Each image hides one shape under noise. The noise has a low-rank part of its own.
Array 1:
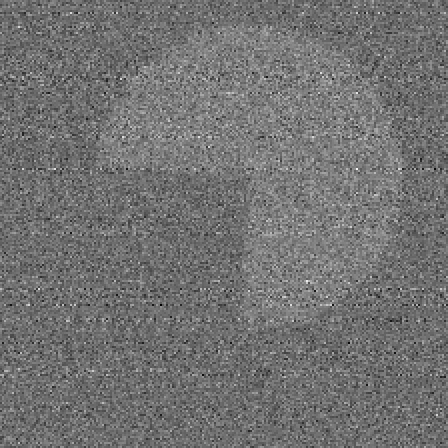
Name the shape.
disc with a wedge cut out
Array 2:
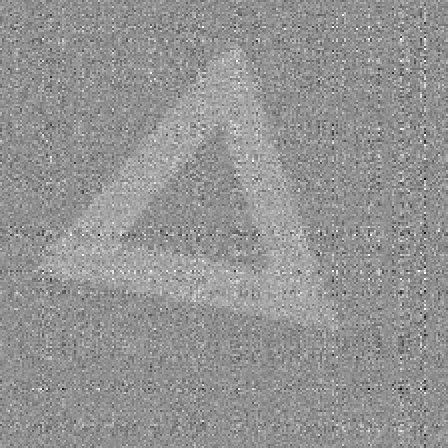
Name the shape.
triangle frame
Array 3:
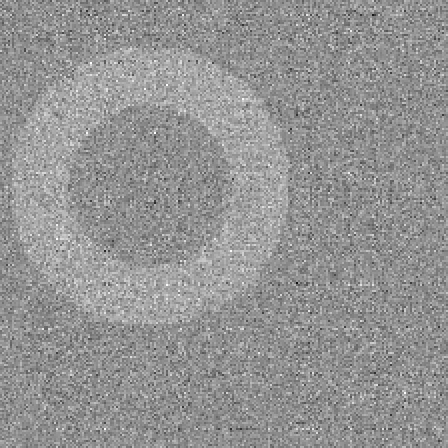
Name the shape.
ring
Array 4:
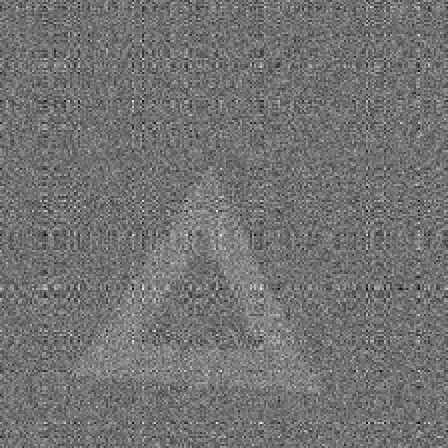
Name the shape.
triangle frame
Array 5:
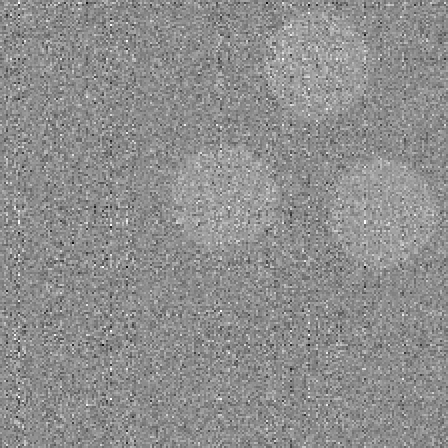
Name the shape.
three dots
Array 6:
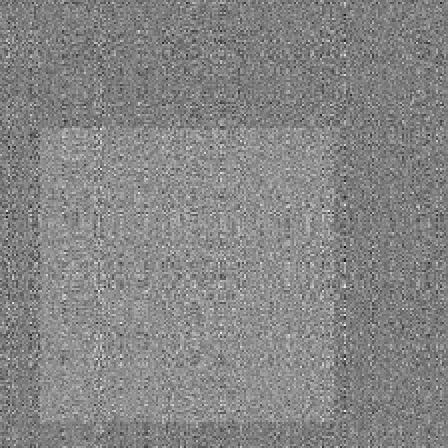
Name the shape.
square
